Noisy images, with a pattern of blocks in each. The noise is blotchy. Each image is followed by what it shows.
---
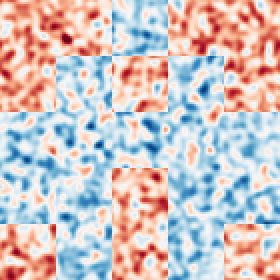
left and right mirror each other
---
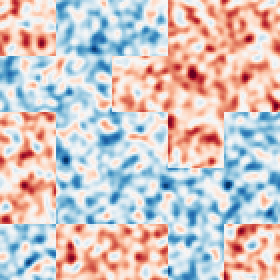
mirrored about the diagonal from the bottom left
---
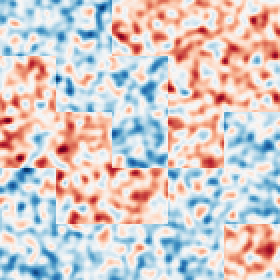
no symmetry
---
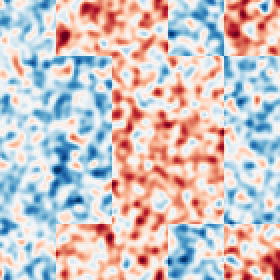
top and bottom mirror each other
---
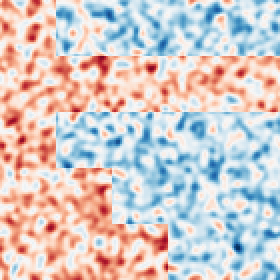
no symmetry
